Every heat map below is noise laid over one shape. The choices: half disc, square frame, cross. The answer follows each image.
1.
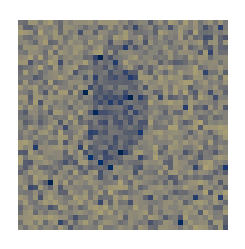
dark half disc
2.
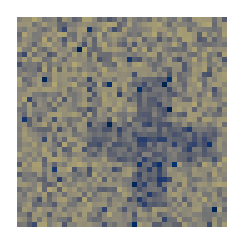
dark cross
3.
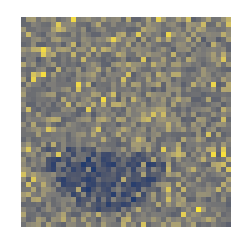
dark half disc
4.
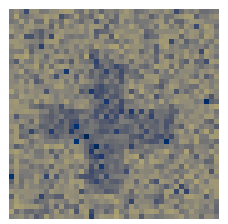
dark cross
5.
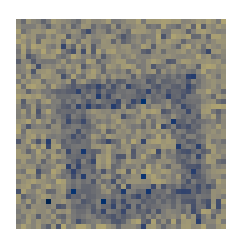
dark square frame
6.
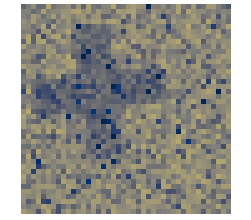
dark cross
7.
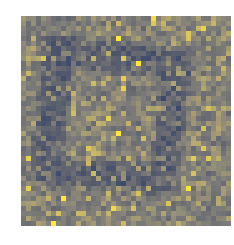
dark square frame
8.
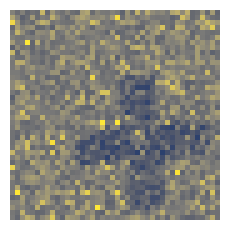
dark cross
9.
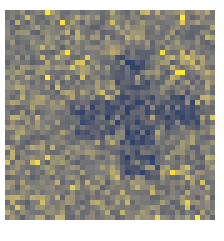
dark cross
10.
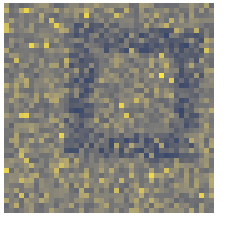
dark square frame
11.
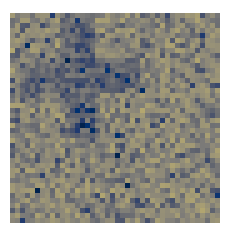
dark cross
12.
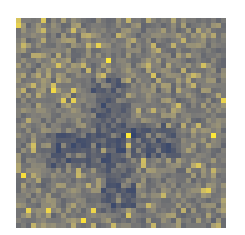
dark cross
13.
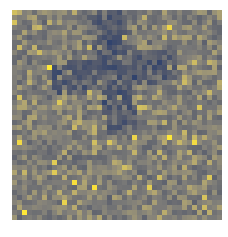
dark cross
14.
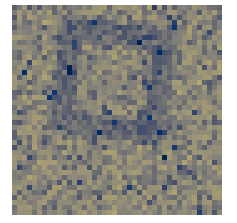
dark square frame
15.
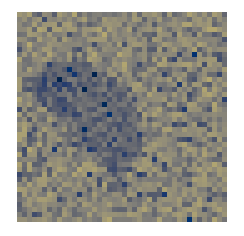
dark half disc
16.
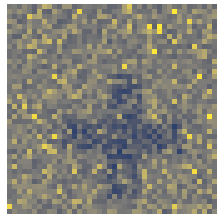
dark cross
